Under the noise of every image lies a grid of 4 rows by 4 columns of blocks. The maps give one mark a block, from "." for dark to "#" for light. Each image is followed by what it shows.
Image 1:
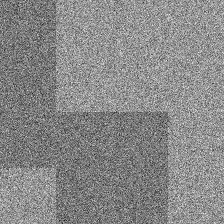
.###
.###
...#
#..#
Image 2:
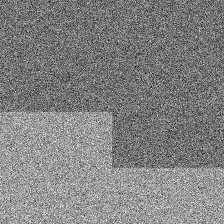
....
....
##..
####
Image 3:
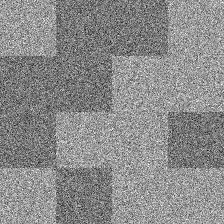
#..#
..##
.##.
#.##
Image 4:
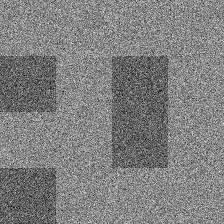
####
.#.#
##.#
.###
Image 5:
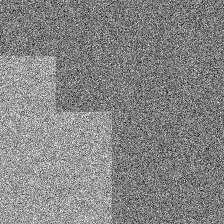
....
#...
##..
##..
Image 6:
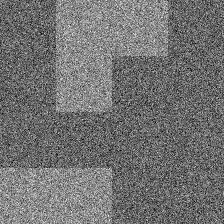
.##.
.#..
....
##..
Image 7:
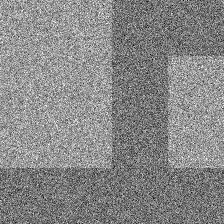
##..
##.#
##.#
....
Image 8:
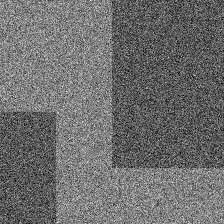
##..
##..
.#..
.###
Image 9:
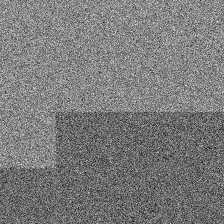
####
####
#...
....
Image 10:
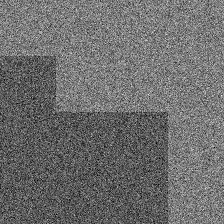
####
.###
...#
...#
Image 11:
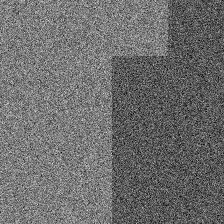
###.
##..
##..
##..
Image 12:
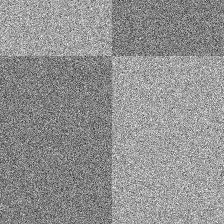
##..
..##
..##
..##
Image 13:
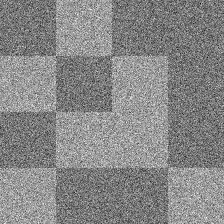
.#..
#.#.
.##.
#..#
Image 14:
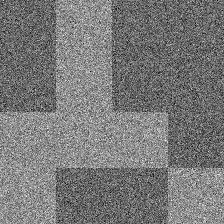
.#..
.#..
###.
#..#
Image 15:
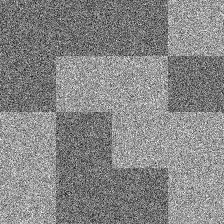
...#
.##.
#.##
#..#
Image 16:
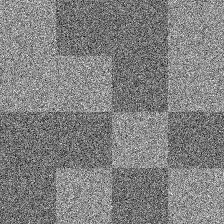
#..#
##.#
..#.
.#.#
